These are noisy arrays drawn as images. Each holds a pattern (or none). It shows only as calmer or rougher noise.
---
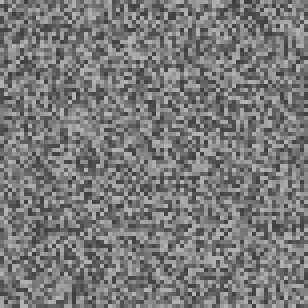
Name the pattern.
only noise
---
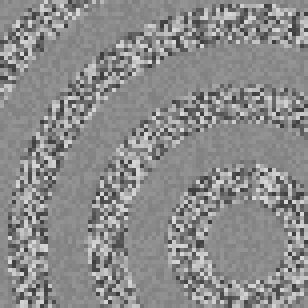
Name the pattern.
rings round one point
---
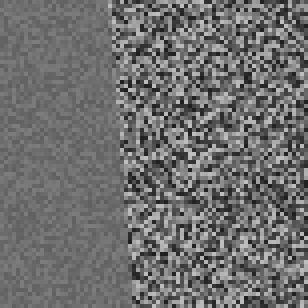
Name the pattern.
a sharp edge
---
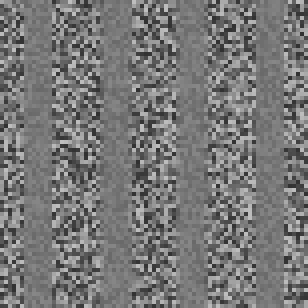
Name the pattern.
vertical stripes
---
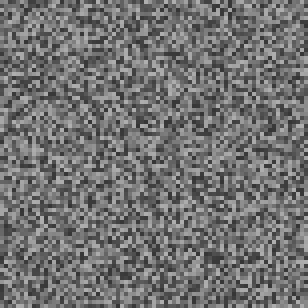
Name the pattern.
only noise
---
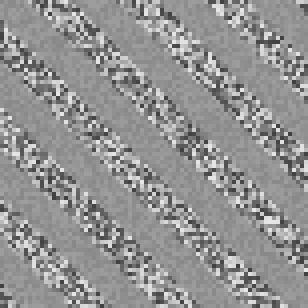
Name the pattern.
diagonal stripes
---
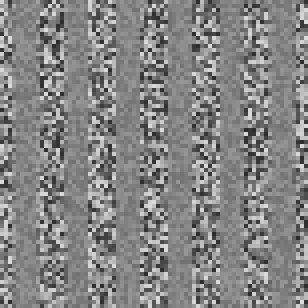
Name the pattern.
vertical stripes
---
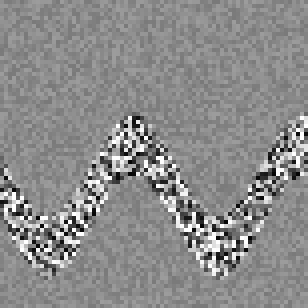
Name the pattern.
a wavy band
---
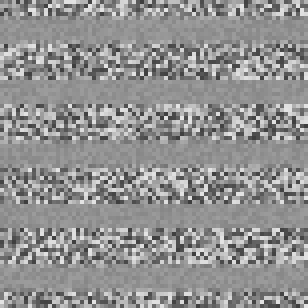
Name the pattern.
horizontal stripes
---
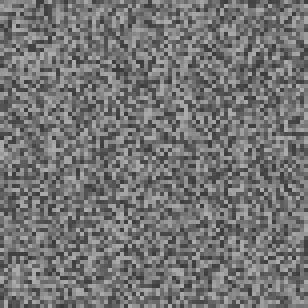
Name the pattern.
only noise
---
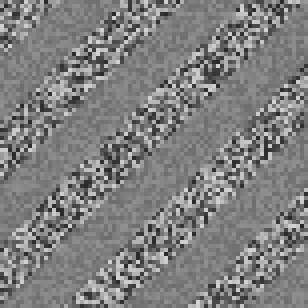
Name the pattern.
diagonal stripes
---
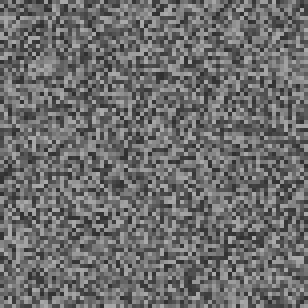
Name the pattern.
only noise
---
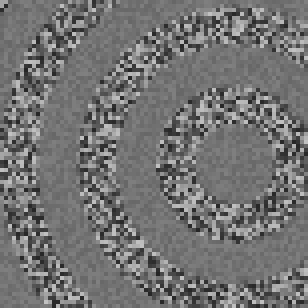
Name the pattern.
rings round one point
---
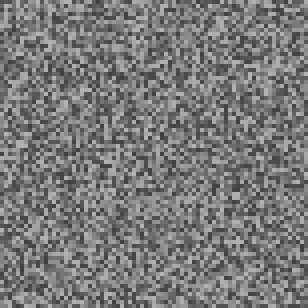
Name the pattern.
only noise
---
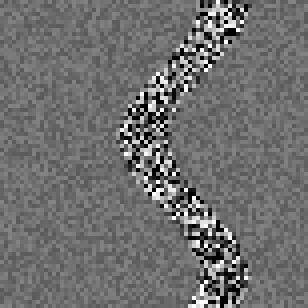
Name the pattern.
a wavy band
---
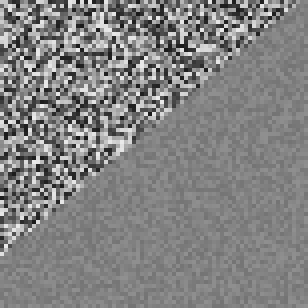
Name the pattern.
a sharp edge
